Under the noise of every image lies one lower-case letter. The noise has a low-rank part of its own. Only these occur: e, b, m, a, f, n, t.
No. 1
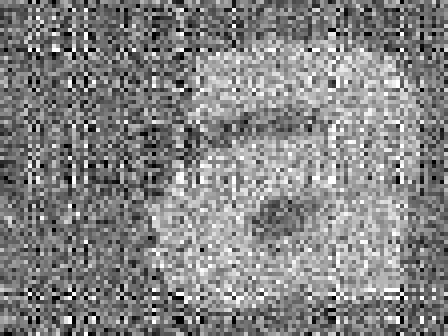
a
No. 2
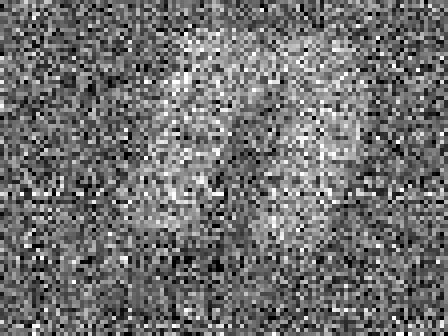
n
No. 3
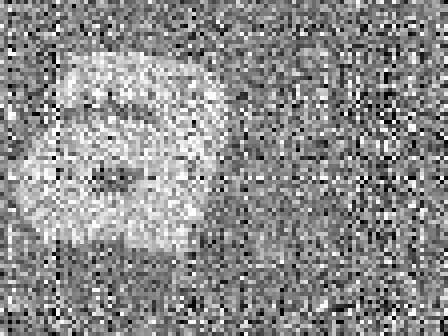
a
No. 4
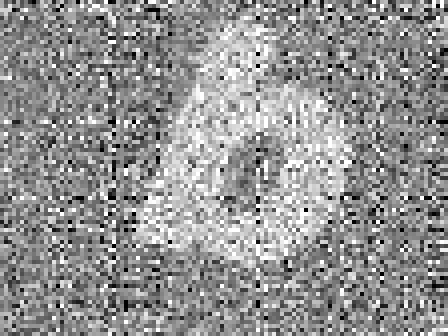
b
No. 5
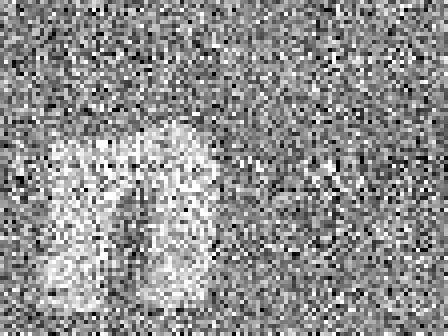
n
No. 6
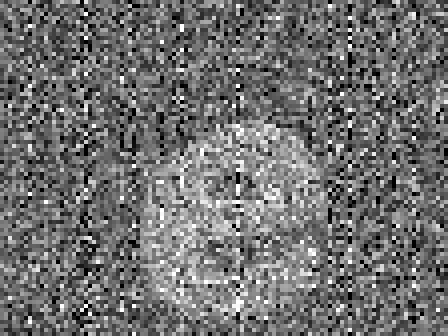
e
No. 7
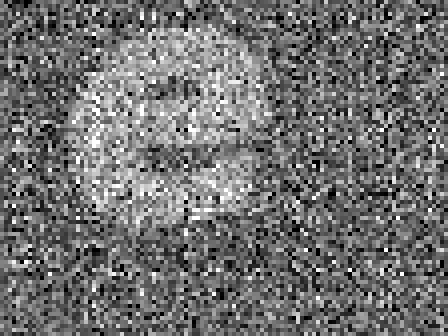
e
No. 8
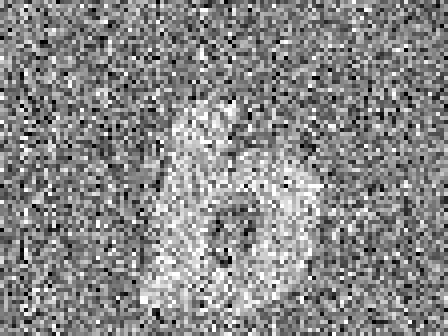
b
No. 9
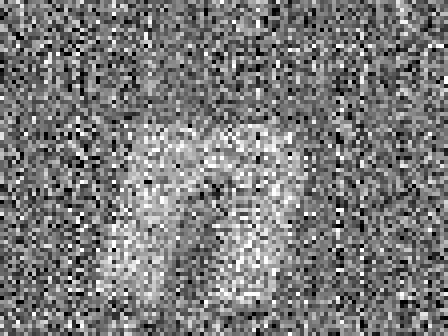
n
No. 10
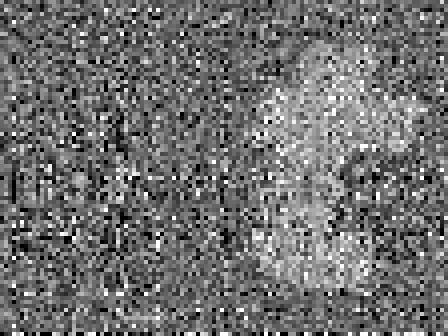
t
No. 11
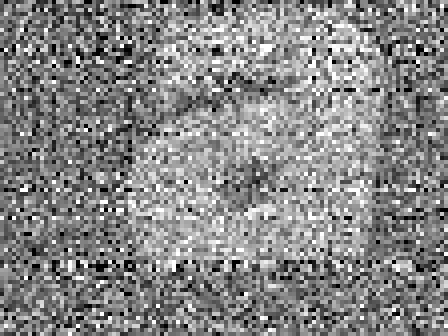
a
